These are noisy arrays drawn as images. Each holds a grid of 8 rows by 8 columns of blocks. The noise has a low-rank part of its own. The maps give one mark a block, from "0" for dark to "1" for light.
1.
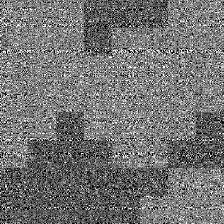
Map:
11100011
11101111
11111111
11111111
11011110
10001100
00000011
00000111
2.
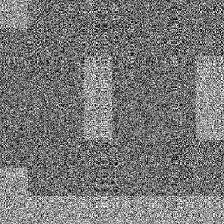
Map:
10000000
00000000
00010001
00010001
00010001
00000000
10000000
11111111
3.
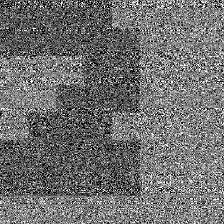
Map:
00001111
00000111
11100111
11000111
10001111
00000111
00000111
11111111
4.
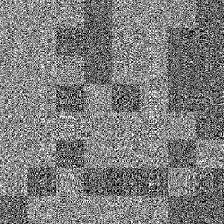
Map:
11101110
11001100
11101100
11010100
11111110
11011101
10100010
01111100
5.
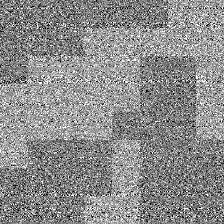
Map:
00000011
00011111
01111001
11111001
11110001
10001000
00001000
00011000
